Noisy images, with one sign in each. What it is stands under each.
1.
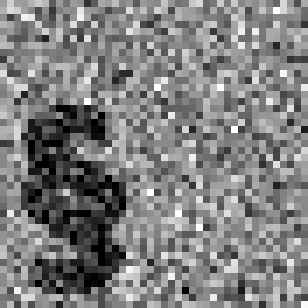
section sign
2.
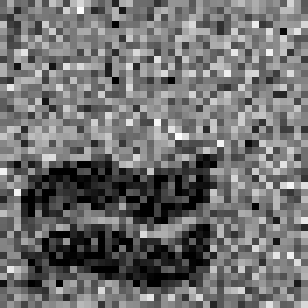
approximately sign
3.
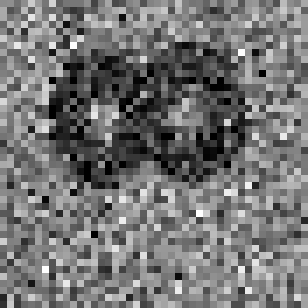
infinity sign
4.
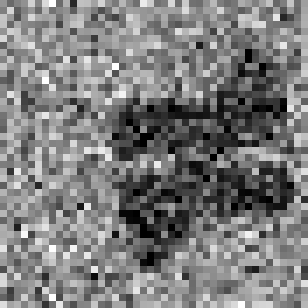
not-equal sign
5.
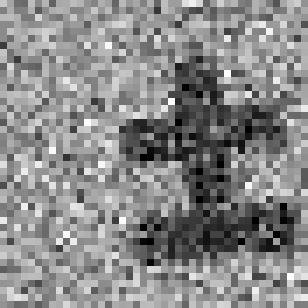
plus-minus sign
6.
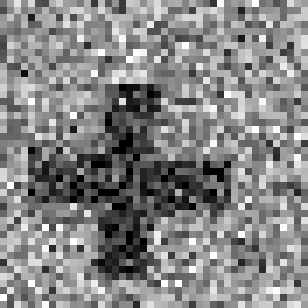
plus sign
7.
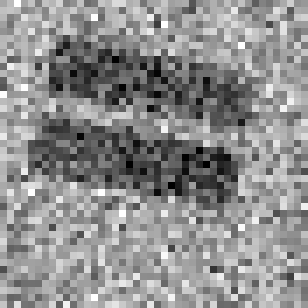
equals sign
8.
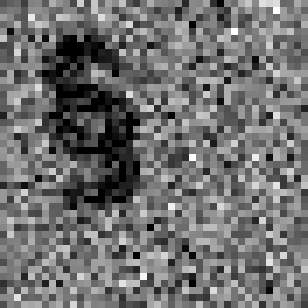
section sign
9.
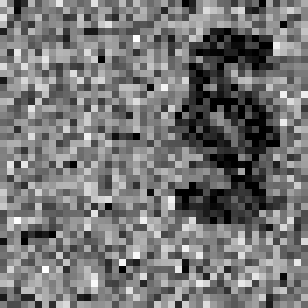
section sign
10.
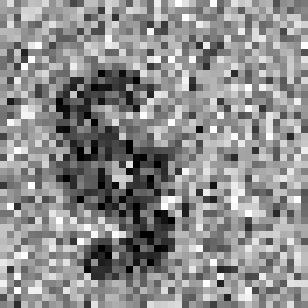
section sign
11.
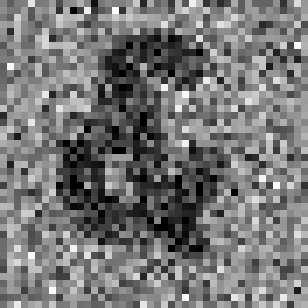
ampersand
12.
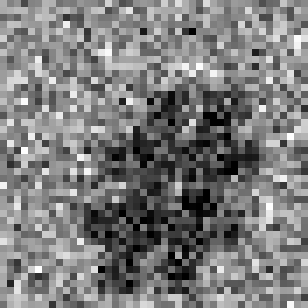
hash sign
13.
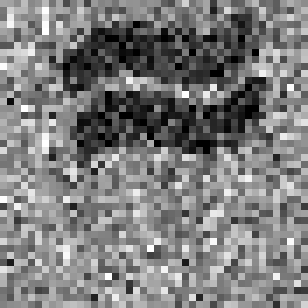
approximately sign
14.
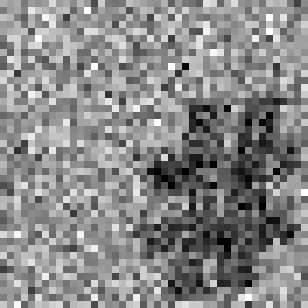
hash sign
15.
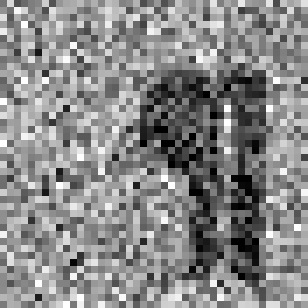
pilcrow
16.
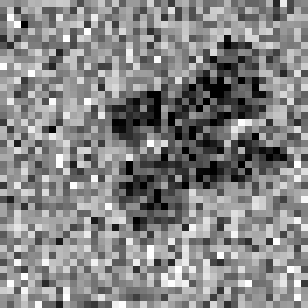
not-equal sign
